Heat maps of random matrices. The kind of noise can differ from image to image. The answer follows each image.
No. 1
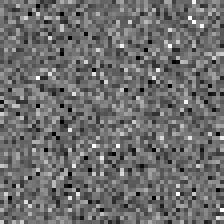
heavy tails
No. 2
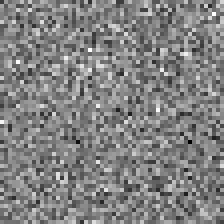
independent entries
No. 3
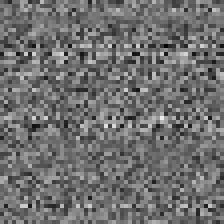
rows of uneven size
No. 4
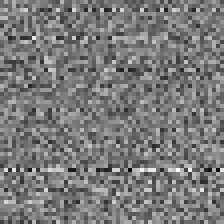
rows of uneven size
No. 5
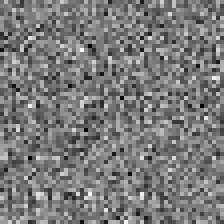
low rank plus noise
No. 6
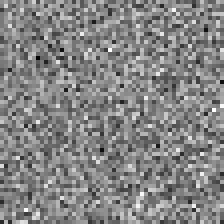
independent entries
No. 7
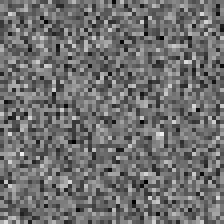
independent entries
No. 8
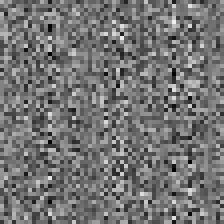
columns of uneven size
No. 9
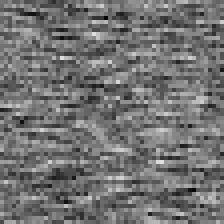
streaked along the rows
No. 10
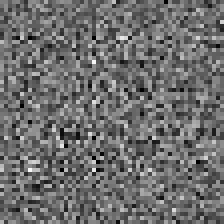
low rank plus noise
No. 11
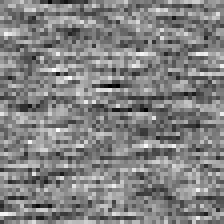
streaked along the rows
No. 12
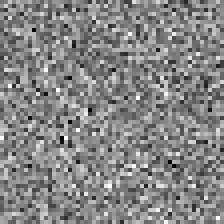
independent entries
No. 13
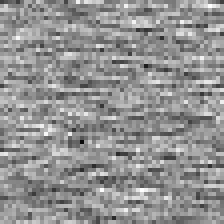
streaked along the rows
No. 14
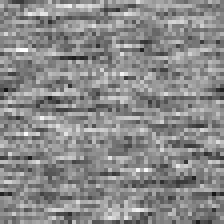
streaked along the rows
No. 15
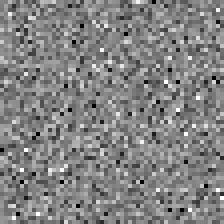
heavy tails
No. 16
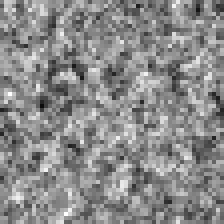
blotchy
